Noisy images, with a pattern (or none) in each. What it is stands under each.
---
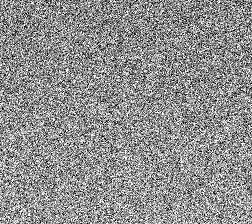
a smooth slope
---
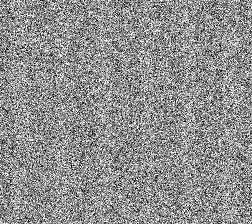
vertical stripes
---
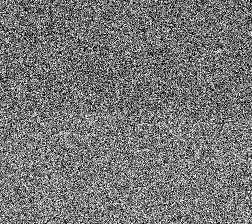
a sharp edge
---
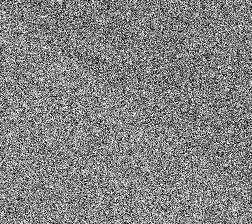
a sharp edge
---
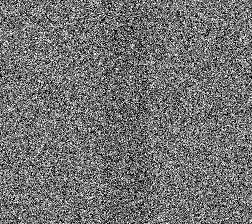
one vertical stripe
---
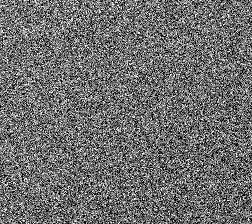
a smooth slope
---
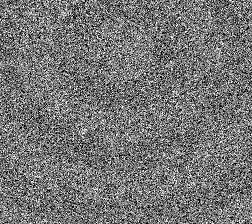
rings round one point
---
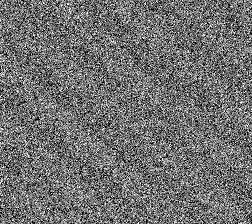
diagonal stripes
